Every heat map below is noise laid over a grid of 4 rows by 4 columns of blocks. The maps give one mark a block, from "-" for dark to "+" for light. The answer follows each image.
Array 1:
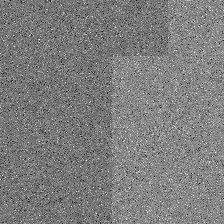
- - - +
- - + +
- - + +
- - + +
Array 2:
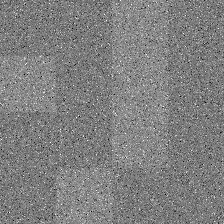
- - + -
+ - + -
- - + -
- + - -
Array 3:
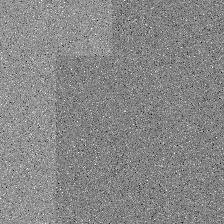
+ + - -
+ - - -
+ - - -
+ - - -
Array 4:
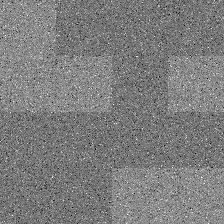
+ - - -
+ + - +
- - - -
- - + +
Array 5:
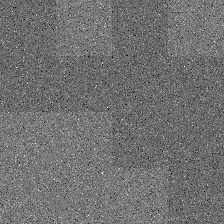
- + - +
- - - -
+ + - -
+ + + -
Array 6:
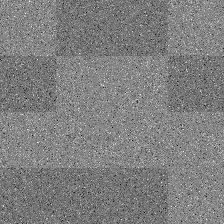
+ - - +
- + + -
+ + + +
- - - +
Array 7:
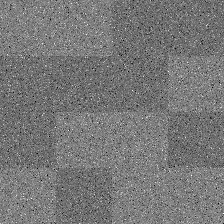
+ + - -
- - - +
- + + -
+ - + +
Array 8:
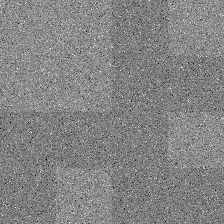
+ + - +
+ + - -
- - - +
- + - -
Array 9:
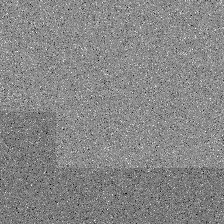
+ + + +
+ + + +
- + + +
- - - -
